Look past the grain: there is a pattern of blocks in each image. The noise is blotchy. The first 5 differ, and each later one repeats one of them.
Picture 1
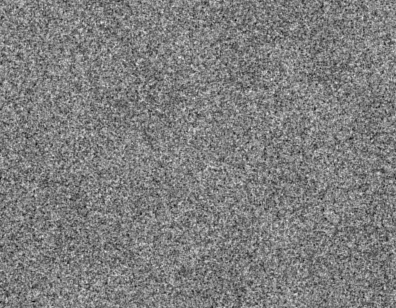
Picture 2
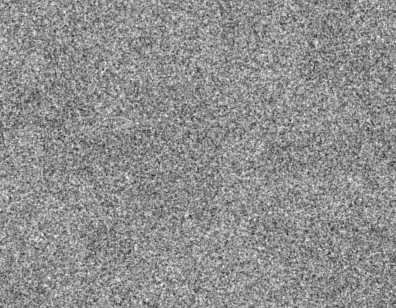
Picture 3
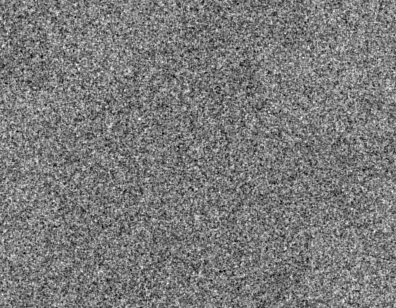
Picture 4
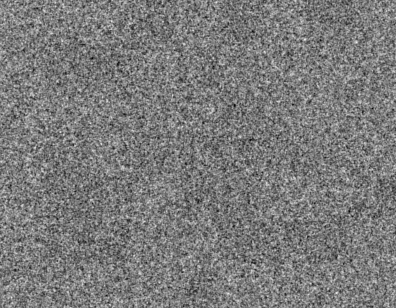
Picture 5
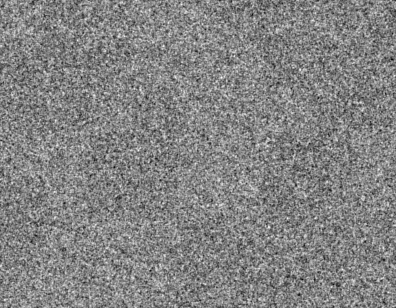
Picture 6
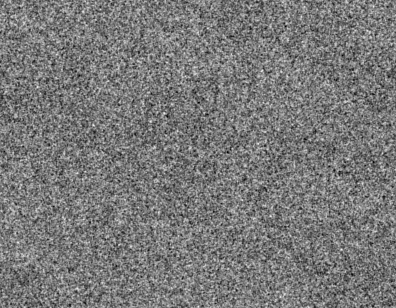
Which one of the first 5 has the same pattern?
2
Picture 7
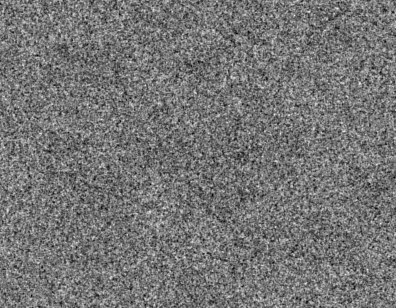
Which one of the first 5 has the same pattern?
4
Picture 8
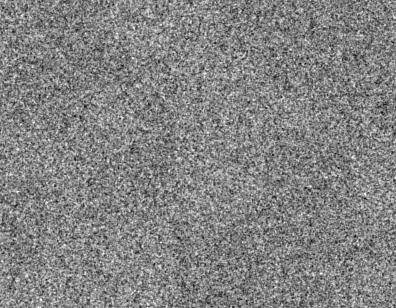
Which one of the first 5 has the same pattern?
5
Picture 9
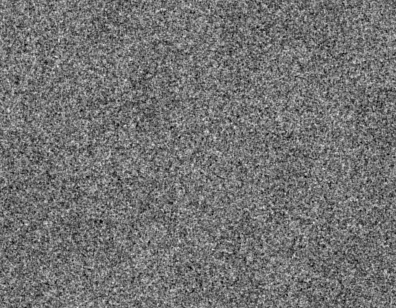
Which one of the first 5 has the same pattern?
1
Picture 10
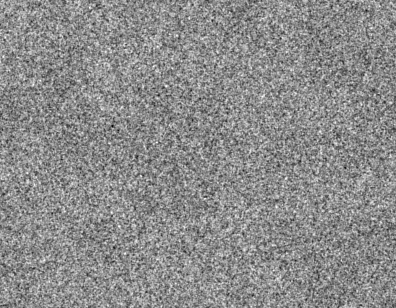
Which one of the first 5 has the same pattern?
2
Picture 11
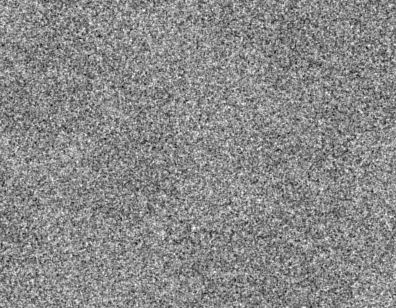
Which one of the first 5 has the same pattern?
5
